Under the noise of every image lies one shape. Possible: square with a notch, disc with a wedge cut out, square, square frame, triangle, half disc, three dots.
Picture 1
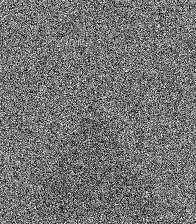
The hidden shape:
triangle
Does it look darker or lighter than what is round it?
darker
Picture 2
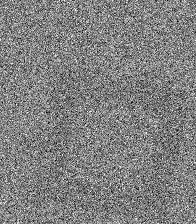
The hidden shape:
square frame
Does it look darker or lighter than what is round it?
darker
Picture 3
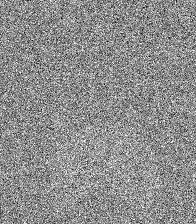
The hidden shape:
disc with a wedge cut out
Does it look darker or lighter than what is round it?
lighter
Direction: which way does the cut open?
down
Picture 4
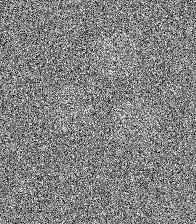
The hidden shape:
three dots
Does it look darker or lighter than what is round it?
lighter
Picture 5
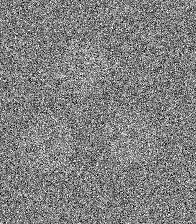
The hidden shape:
three dots
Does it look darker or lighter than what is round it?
lighter
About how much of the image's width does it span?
two thirds
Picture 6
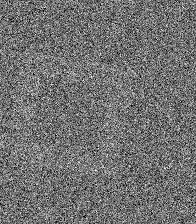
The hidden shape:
square frame
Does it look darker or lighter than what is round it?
lighter
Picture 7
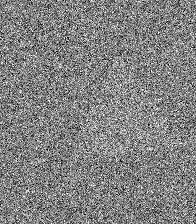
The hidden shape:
triangle
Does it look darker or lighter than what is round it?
lighter
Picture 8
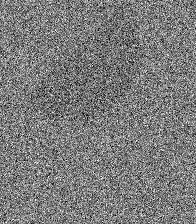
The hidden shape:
half disc
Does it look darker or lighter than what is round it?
darker
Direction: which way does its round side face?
down and right
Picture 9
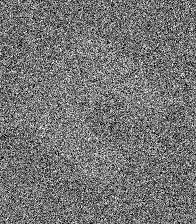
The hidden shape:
square with a notch
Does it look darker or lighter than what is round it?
lighter
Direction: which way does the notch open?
down and right
